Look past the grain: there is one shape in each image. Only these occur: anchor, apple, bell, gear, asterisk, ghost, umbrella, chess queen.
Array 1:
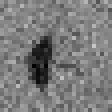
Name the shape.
umbrella
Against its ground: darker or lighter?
darker
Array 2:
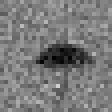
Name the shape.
umbrella
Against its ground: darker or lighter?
darker
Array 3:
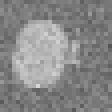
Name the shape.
apple
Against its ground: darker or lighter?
lighter
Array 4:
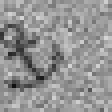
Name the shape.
anchor
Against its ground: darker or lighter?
darker
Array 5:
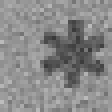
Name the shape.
asterisk
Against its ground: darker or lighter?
darker
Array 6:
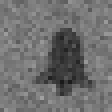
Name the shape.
bell
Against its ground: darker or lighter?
darker
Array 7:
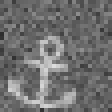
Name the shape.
anchor
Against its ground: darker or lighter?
lighter
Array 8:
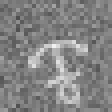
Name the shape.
anchor
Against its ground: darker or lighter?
lighter
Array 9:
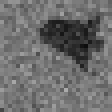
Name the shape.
bell
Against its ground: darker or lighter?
darker
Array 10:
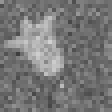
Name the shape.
bell
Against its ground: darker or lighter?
lighter
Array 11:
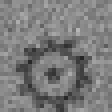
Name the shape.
gear
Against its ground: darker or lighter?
darker
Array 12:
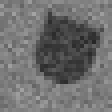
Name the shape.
ghost
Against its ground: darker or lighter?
darker
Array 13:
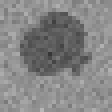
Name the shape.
apple
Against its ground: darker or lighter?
darker
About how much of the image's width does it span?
two thirds
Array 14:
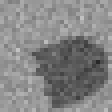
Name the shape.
ghost
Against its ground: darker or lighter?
darker
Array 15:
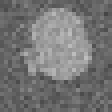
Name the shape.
apple
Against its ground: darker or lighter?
lighter
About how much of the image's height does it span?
two thirds
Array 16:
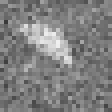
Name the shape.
umbrella
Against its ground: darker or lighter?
lighter
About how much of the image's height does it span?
half
